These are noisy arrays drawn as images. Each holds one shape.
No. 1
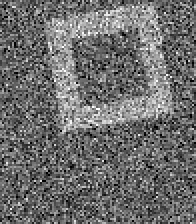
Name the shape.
square frame
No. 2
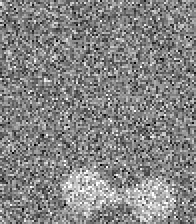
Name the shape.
dumbbell
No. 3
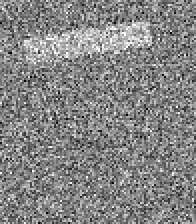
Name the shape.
bar
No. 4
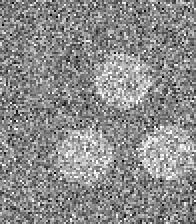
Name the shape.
three dots
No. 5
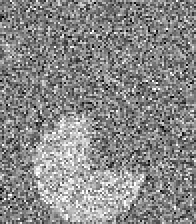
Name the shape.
disc with a wedge cut out
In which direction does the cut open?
up and right
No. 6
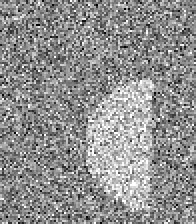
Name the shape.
half disc
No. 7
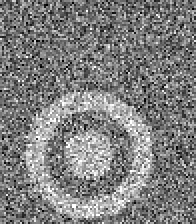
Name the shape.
bullseye
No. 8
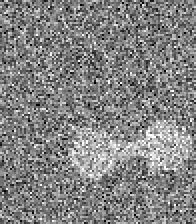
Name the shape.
dumbbell
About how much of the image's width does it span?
two thirds
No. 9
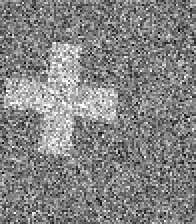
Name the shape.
cross
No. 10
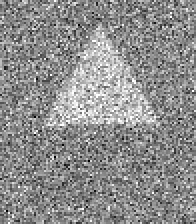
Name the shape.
triangle
